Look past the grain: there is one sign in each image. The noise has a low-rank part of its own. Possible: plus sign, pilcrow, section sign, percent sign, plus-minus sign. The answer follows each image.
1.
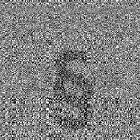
dark section sign
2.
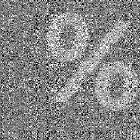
light percent sign
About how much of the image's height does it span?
two thirds
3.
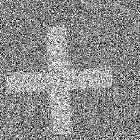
light plus sign
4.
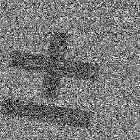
dark plus-minus sign
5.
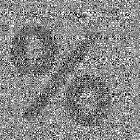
dark percent sign
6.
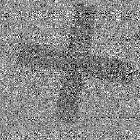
dark plus sign
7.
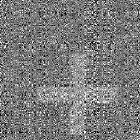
light plus sign
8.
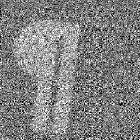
light pilcrow
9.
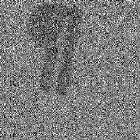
dark pilcrow
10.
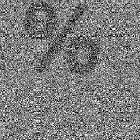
dark percent sign
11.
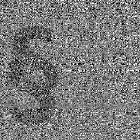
dark section sign
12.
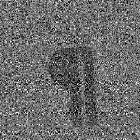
dark pilcrow
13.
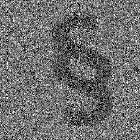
dark section sign
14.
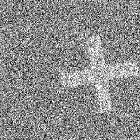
light plus sign
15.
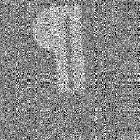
light pilcrow
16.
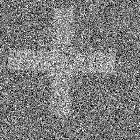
light plus sign
